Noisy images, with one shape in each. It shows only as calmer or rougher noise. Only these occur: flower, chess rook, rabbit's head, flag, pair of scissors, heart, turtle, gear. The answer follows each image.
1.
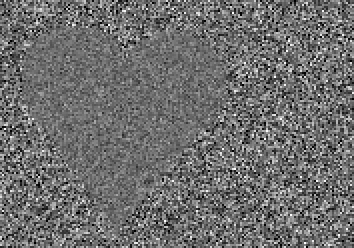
heart
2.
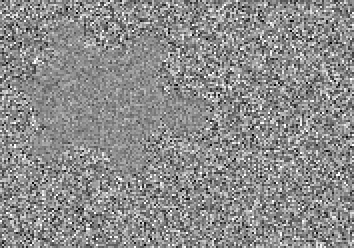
turtle
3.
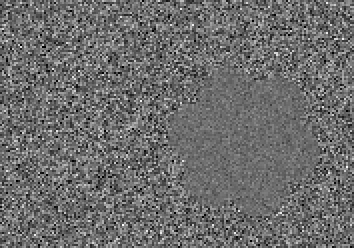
flower
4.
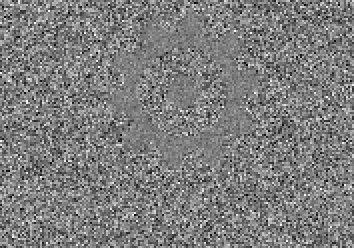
gear
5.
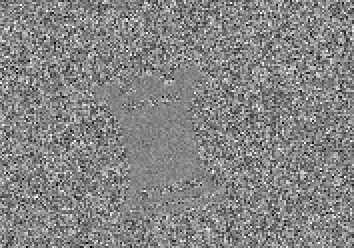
chess rook
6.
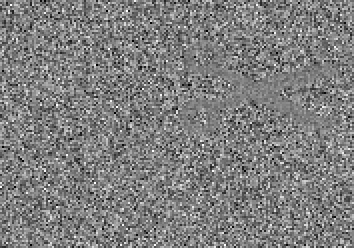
pair of scissors
